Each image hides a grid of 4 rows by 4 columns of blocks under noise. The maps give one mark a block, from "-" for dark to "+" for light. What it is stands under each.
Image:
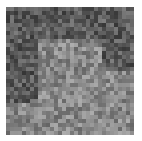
----
-++-
-+++
++++
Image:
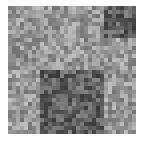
+++-
++++
+--+
+--+
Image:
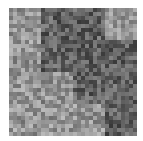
+--+
+---
++--
+++-
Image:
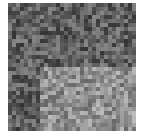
----
----
-+++
-+++
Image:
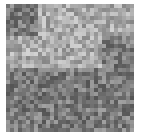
-+++
+++-
----
----
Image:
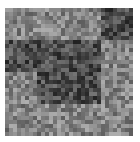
+++-
---+
+--+
++++
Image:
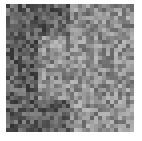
--++
-+++
-+++
--++
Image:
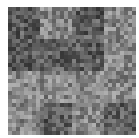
-+-+
---+
++++
+-+-
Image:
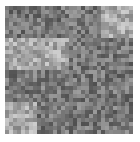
---+
++--
----
+---
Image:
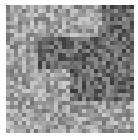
+++-
+---
++--
++++
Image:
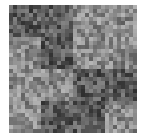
--++
+-++
++--
+--+
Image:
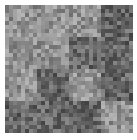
+++-
++--
+-+-
---+
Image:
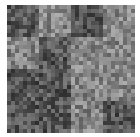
-+-+
+-++
--++
--+-
